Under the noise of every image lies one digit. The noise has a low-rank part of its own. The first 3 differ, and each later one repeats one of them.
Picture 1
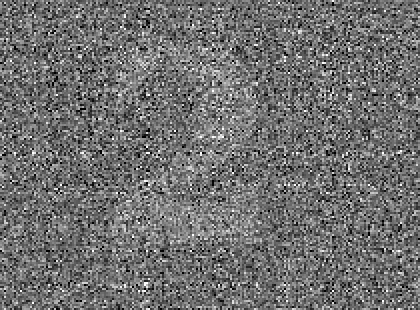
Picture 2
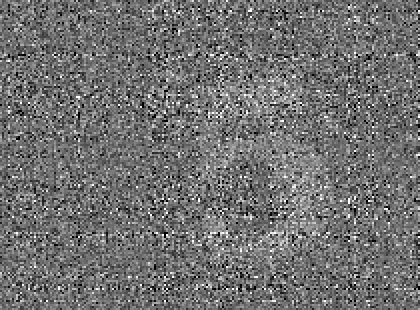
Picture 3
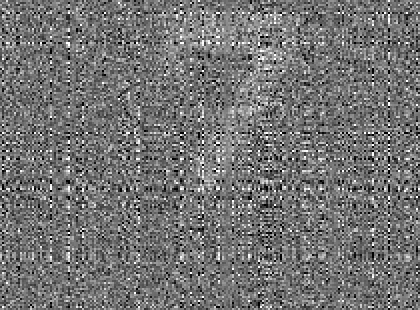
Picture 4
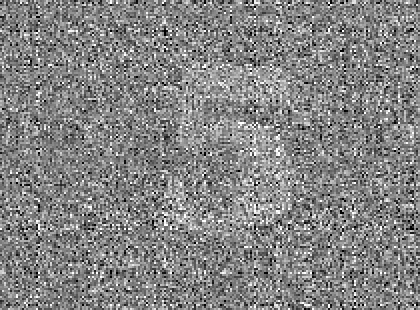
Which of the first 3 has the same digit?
2
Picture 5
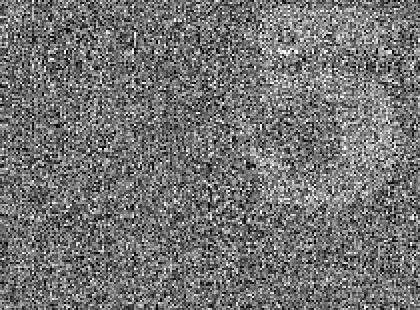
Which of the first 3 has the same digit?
2
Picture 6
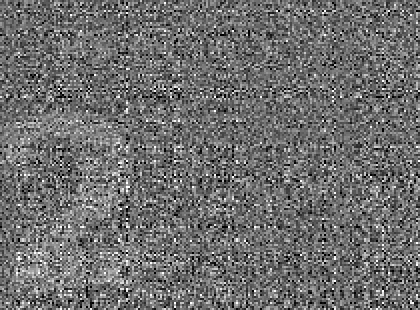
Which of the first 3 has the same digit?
1
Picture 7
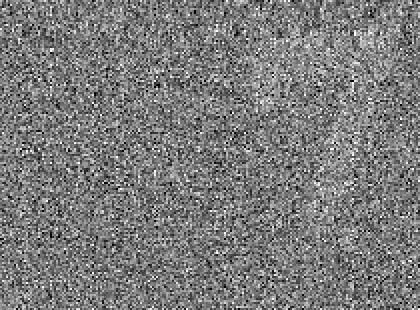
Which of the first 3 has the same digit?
3
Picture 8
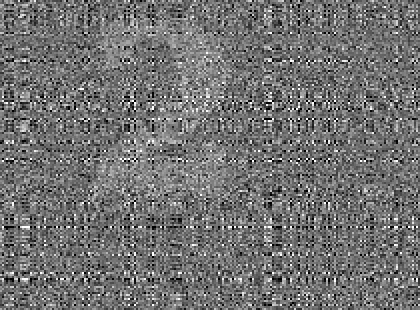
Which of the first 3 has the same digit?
1
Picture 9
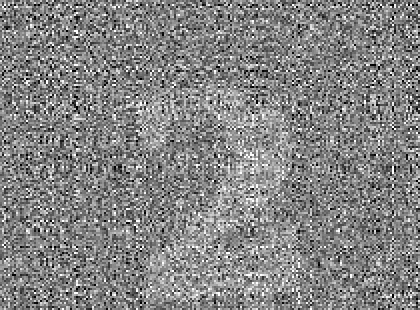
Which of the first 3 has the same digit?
1
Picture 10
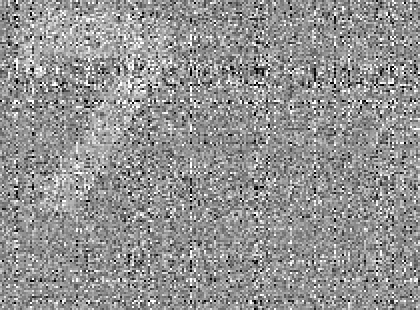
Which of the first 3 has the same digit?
3
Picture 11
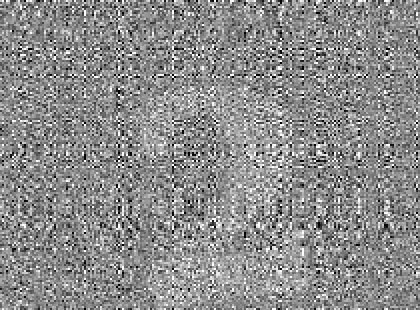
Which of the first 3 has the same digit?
1
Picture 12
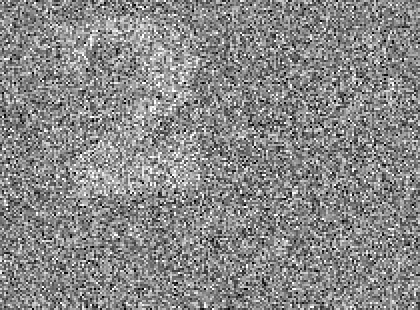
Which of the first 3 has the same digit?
1
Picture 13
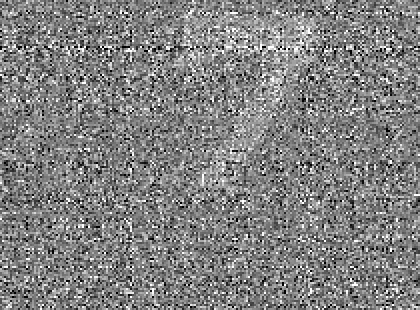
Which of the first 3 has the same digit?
3
